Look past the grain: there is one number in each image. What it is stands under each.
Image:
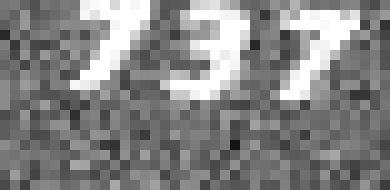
737
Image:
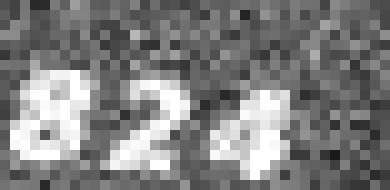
824
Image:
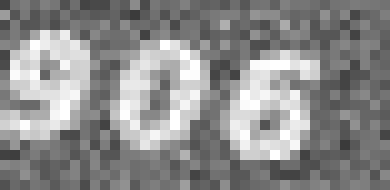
906
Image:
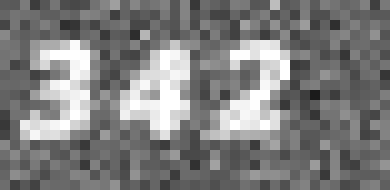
342
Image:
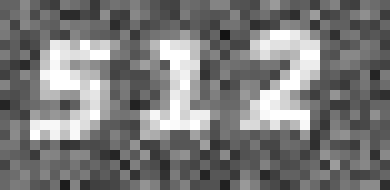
512
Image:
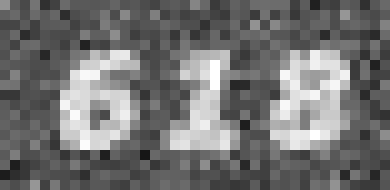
618
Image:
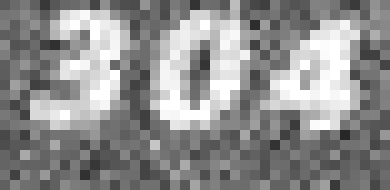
304
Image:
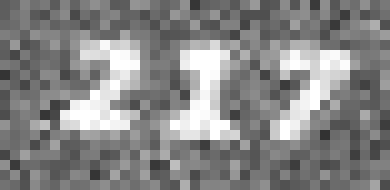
217
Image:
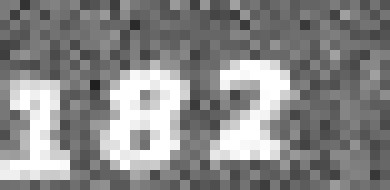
182
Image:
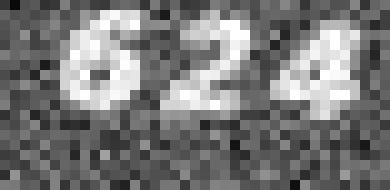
624
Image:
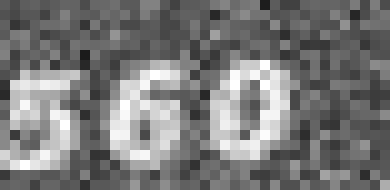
560
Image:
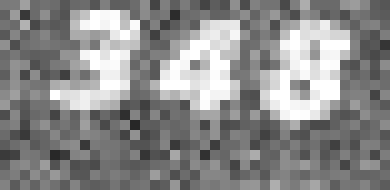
348
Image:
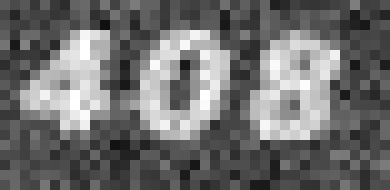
408
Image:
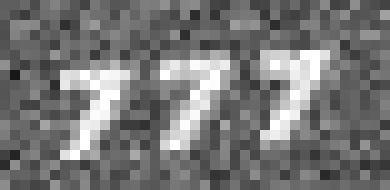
777
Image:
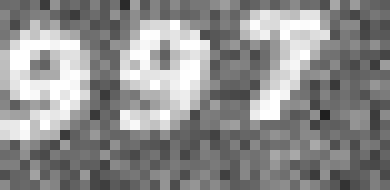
997
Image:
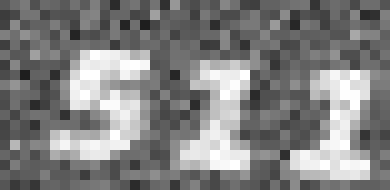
511
